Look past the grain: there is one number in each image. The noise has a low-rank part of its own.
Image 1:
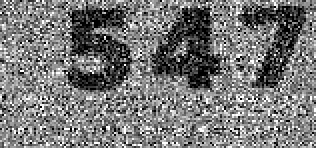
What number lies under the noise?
547
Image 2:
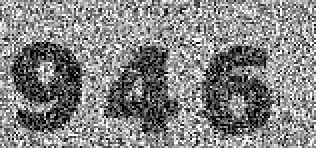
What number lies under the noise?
946
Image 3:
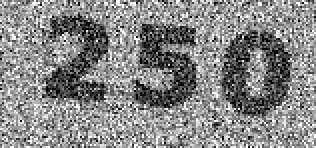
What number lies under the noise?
250
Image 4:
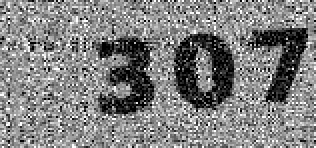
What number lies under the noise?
307
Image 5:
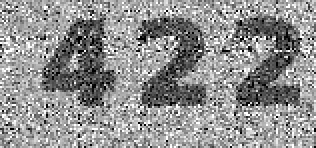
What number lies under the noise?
422
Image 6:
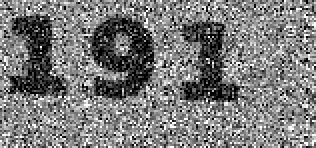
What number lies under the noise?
191
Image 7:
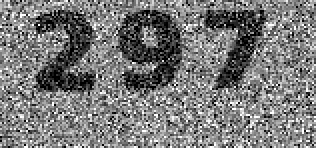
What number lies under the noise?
297
